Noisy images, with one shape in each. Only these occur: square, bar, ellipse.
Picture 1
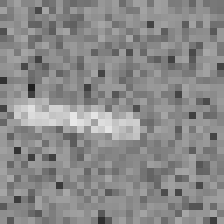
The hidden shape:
bar
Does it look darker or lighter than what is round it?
lighter
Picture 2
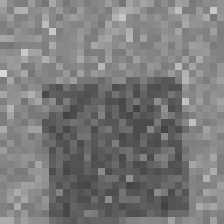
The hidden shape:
square
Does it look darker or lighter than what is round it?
darker
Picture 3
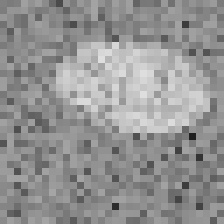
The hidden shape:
ellipse
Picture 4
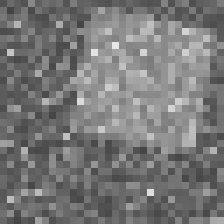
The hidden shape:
square
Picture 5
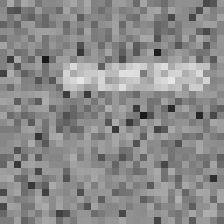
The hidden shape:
bar
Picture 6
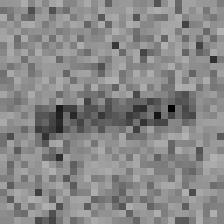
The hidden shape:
bar
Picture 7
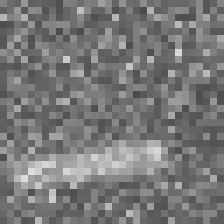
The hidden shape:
bar
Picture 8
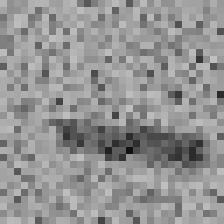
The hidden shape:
bar
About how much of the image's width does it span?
two thirds
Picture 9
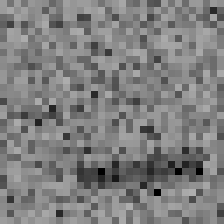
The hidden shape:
bar
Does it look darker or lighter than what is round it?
darker
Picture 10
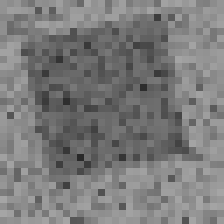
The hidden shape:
square
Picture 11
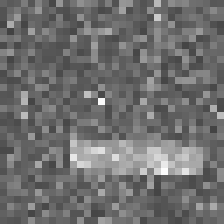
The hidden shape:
bar
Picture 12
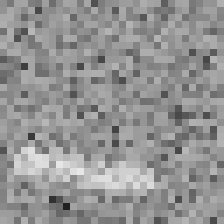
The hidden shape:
bar
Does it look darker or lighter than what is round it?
lighter
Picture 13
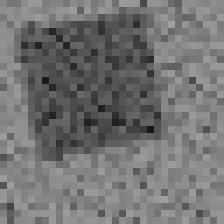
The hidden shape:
square
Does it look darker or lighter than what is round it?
darker
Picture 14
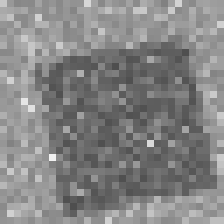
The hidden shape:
square
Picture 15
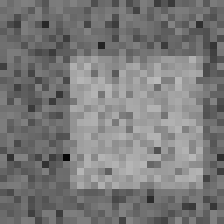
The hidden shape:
square
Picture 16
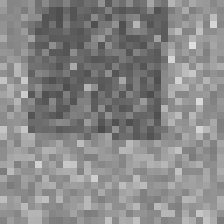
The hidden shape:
square
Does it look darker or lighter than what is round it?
darker
